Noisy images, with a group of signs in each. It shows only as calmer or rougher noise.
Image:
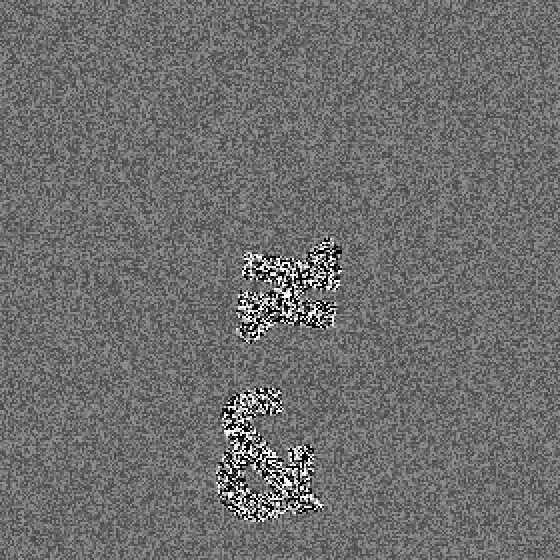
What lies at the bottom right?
nothing
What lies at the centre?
not-equal sign
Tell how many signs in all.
2
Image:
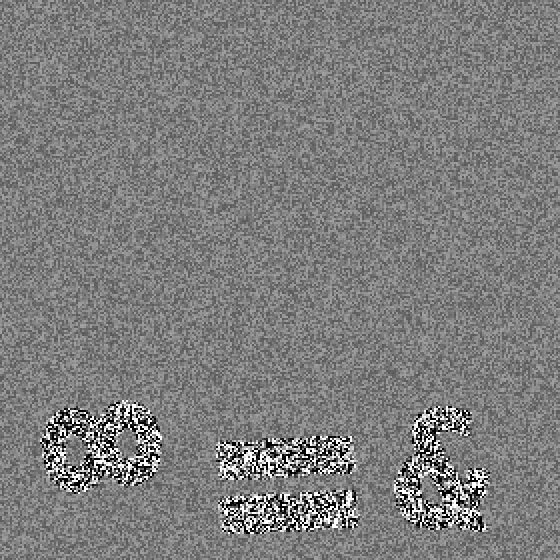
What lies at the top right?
nothing
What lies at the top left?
nothing
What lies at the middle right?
nothing
